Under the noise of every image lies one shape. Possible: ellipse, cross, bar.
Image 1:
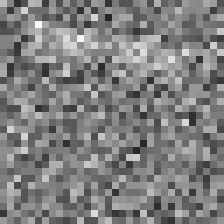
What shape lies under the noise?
bar
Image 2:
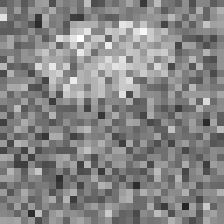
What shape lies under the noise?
ellipse
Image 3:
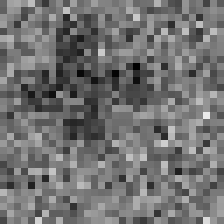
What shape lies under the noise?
cross
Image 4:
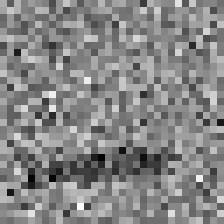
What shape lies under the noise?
bar
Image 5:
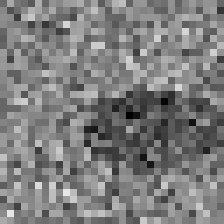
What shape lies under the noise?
ellipse
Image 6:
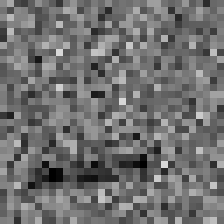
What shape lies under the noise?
bar
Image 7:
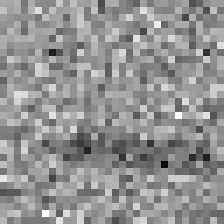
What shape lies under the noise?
bar
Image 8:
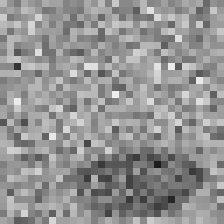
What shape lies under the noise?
ellipse
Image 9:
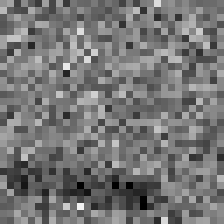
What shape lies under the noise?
bar
